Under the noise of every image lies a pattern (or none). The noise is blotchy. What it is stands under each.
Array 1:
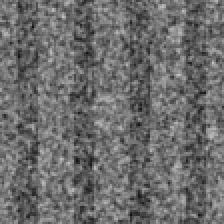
vertical stripes
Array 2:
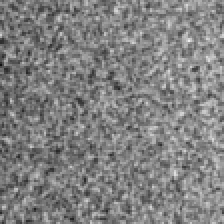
a smooth slope
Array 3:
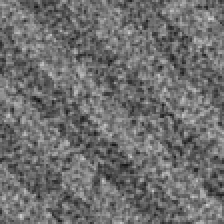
diagonal stripes
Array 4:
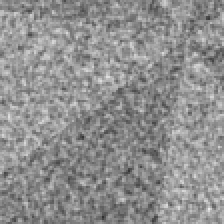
spokes from one point
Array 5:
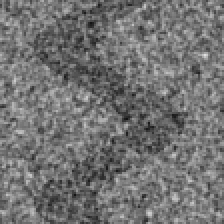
a wavy band
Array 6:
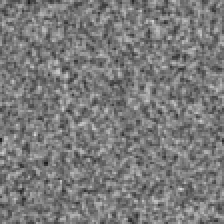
only noise
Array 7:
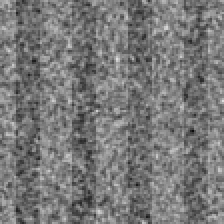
vertical stripes
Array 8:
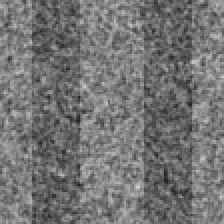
vertical stripes
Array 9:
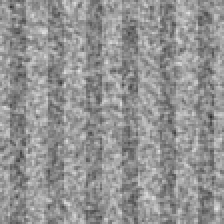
vertical stripes
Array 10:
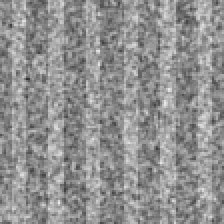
vertical stripes
